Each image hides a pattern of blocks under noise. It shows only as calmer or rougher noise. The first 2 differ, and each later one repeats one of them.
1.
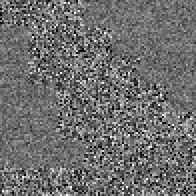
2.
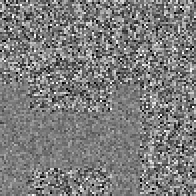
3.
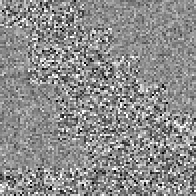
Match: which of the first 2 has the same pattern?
1
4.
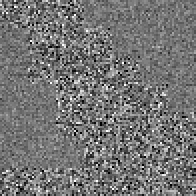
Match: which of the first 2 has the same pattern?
1
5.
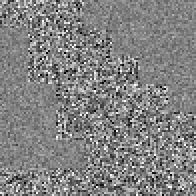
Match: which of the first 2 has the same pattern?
1
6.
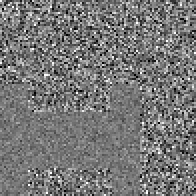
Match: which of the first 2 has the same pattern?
2
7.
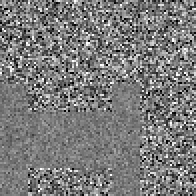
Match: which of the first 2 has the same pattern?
2
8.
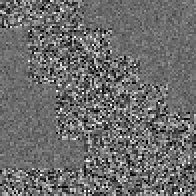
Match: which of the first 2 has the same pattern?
1
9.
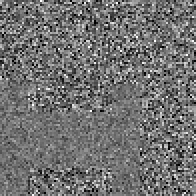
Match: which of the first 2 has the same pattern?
2
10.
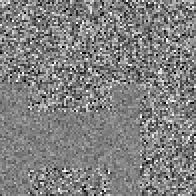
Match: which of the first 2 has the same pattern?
2
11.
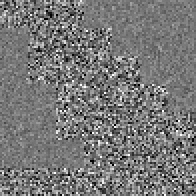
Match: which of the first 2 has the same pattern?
1
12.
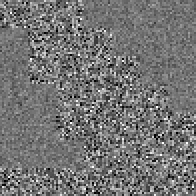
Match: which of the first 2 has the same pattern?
1
